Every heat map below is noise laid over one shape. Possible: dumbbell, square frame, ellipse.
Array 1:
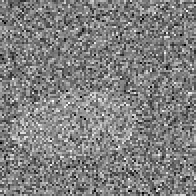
ellipse
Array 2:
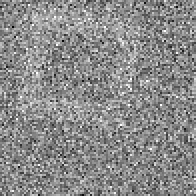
square frame
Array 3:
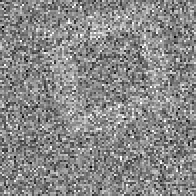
square frame
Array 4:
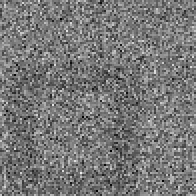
square frame
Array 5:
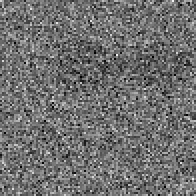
dumbbell
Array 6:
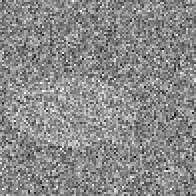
ellipse
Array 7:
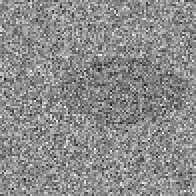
ellipse
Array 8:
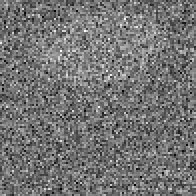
ellipse
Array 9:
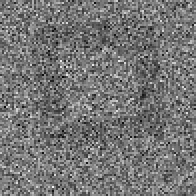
square frame
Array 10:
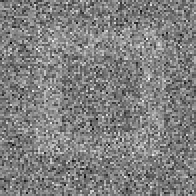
square frame
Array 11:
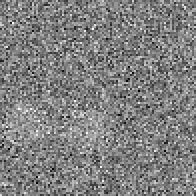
dumbbell
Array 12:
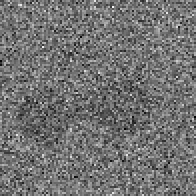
dumbbell
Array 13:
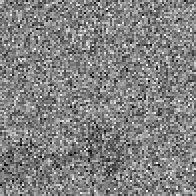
dumbbell
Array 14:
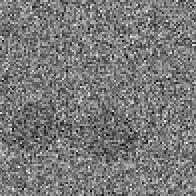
dumbbell
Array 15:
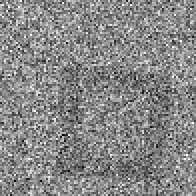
square frame
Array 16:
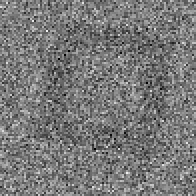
square frame
